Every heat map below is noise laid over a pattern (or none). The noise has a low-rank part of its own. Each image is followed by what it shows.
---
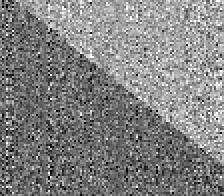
a sharp edge
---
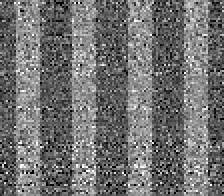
vertical stripes
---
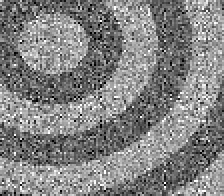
rings round one point
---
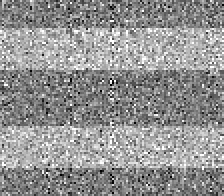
horizontal stripes
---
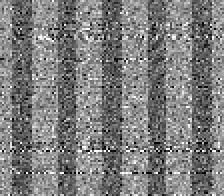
vertical stripes
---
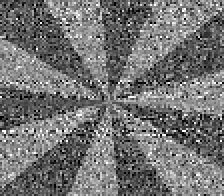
spokes from one point
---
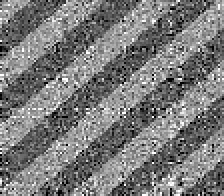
diagonal stripes
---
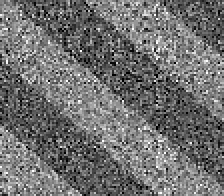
diagonal stripes
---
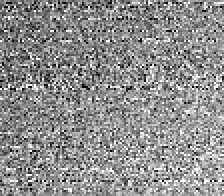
a smooth slope
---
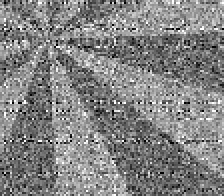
spokes from one point
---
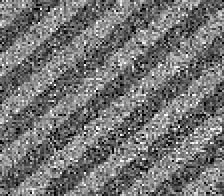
diagonal stripes
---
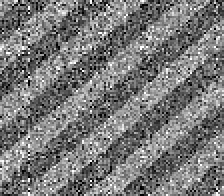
diagonal stripes
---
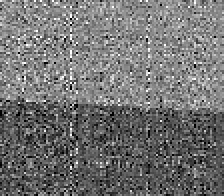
a sharp edge
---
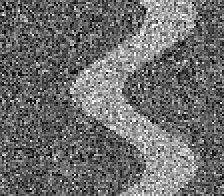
a wavy band
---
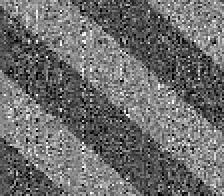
diagonal stripes
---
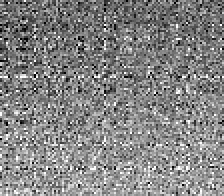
a smooth slope
